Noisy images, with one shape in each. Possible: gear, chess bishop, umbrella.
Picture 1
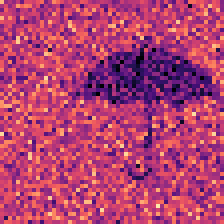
umbrella
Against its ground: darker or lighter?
darker
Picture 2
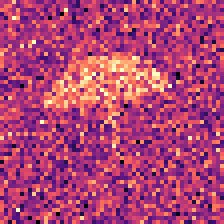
umbrella
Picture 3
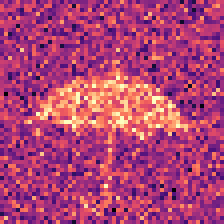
umbrella
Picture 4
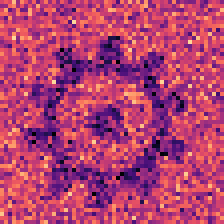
gear
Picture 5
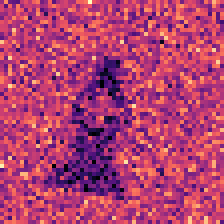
chess bishop
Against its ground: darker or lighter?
darker
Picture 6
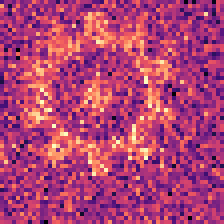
gear
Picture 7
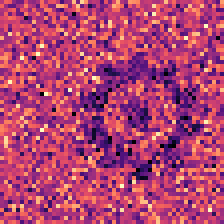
gear
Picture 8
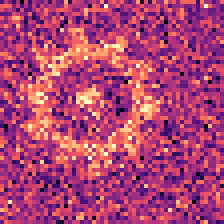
gear
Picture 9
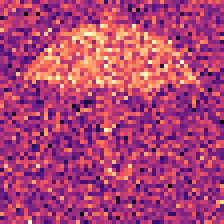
umbrella
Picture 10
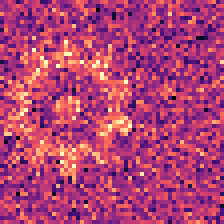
gear
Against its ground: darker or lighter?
lighter
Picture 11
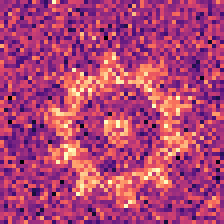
gear
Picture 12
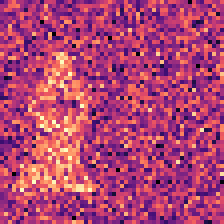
chess bishop
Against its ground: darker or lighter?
lighter
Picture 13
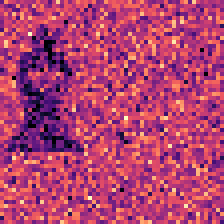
chess bishop
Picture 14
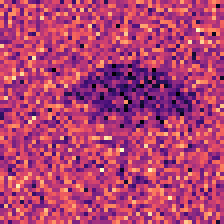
umbrella
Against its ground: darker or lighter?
darker
